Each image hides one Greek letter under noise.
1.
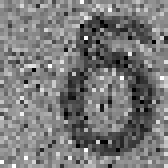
delta
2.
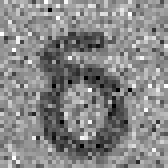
delta
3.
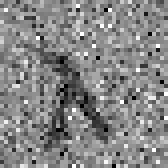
lambda
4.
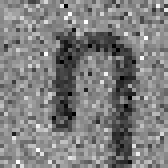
eta
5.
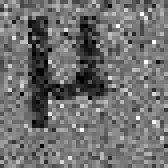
mu
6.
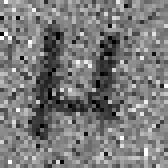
mu
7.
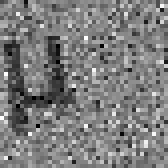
mu
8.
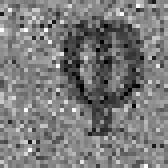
phi
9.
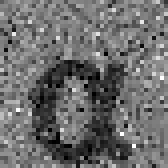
alpha
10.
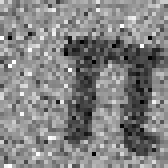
pi
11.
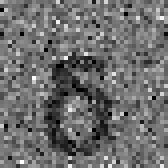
delta
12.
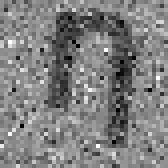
eta
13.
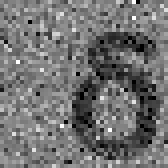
delta
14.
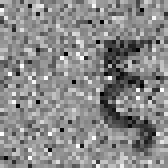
xi
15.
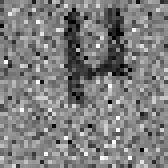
mu
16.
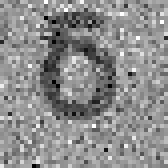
delta
